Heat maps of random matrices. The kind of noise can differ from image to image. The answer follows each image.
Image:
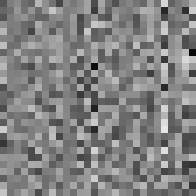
columns of uneven size
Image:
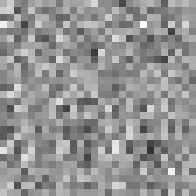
low rank plus noise
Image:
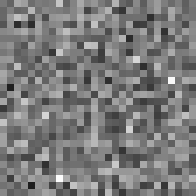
independent entries
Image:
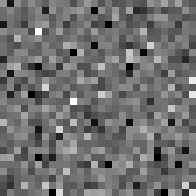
heavy tails
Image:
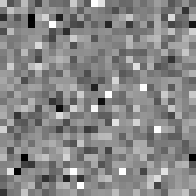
heavy tails
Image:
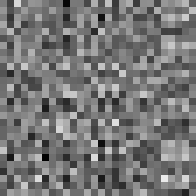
low rank plus noise
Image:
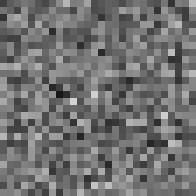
independent entries
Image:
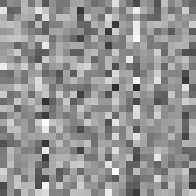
columns of uneven size
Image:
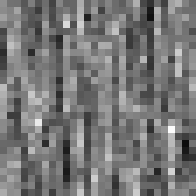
streaked along the columns
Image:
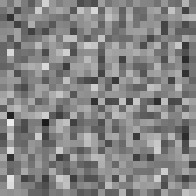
low rank plus noise
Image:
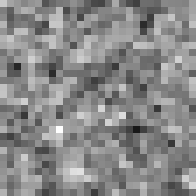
blotchy
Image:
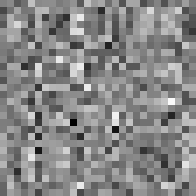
low rank plus noise
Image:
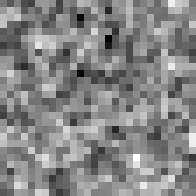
blotchy
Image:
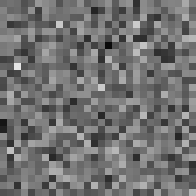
independent entries
